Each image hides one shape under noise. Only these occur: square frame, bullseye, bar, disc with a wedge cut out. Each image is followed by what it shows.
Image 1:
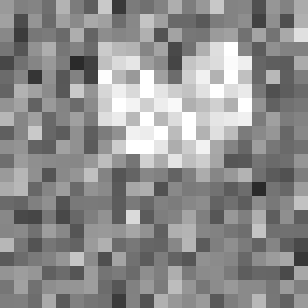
disc with a wedge cut out
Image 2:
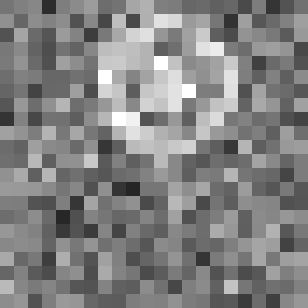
bullseye
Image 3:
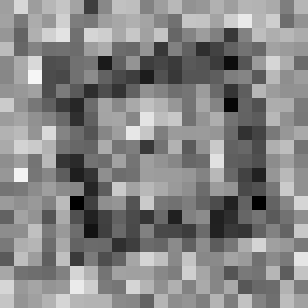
square frame
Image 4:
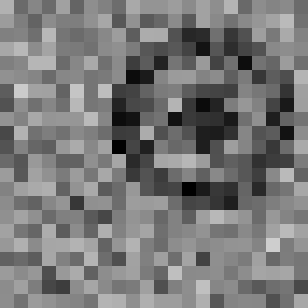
bullseye
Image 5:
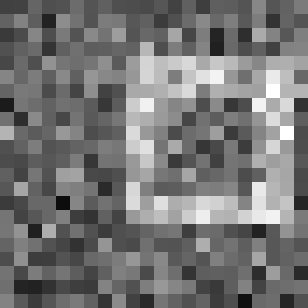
square frame
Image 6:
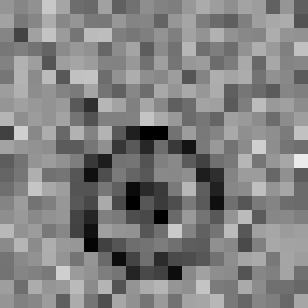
bullseye
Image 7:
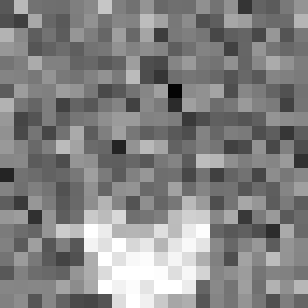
disc with a wedge cut out
